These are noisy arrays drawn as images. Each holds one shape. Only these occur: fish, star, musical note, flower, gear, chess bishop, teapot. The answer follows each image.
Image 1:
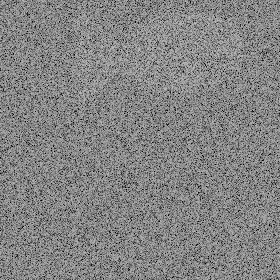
fish
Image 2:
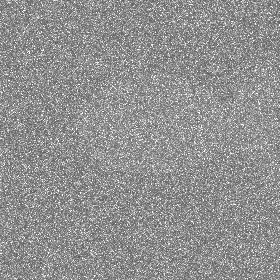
fish
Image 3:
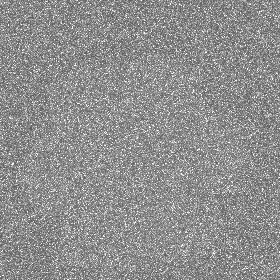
flower
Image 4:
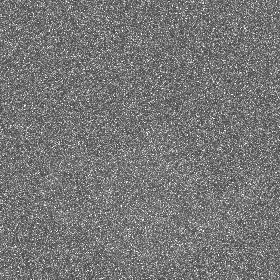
teapot
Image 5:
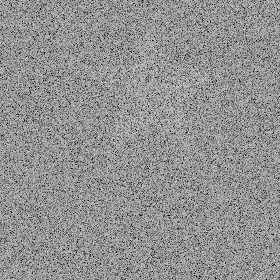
star
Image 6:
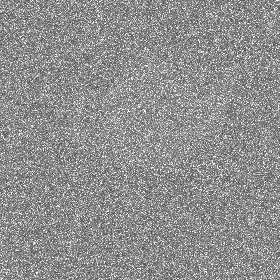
teapot
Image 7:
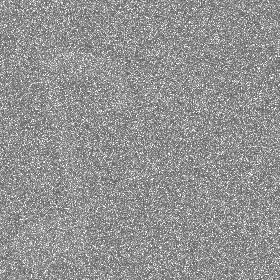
musical note
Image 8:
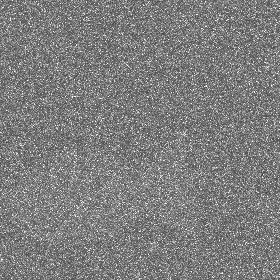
fish
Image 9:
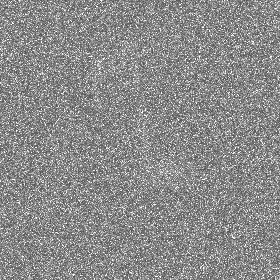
musical note
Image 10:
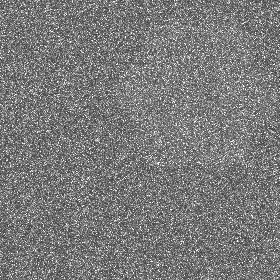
flower
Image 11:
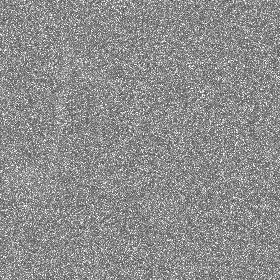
musical note
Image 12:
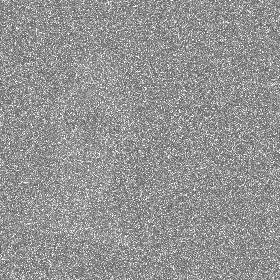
chess bishop
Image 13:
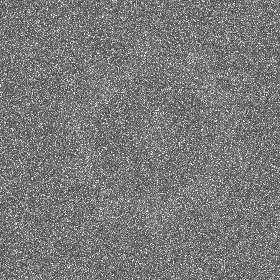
gear
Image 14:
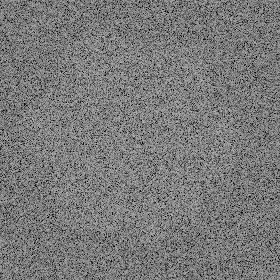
flower
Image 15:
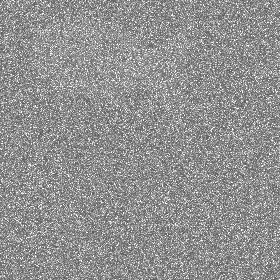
fish
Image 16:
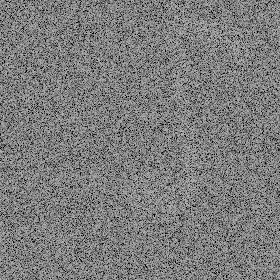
musical note
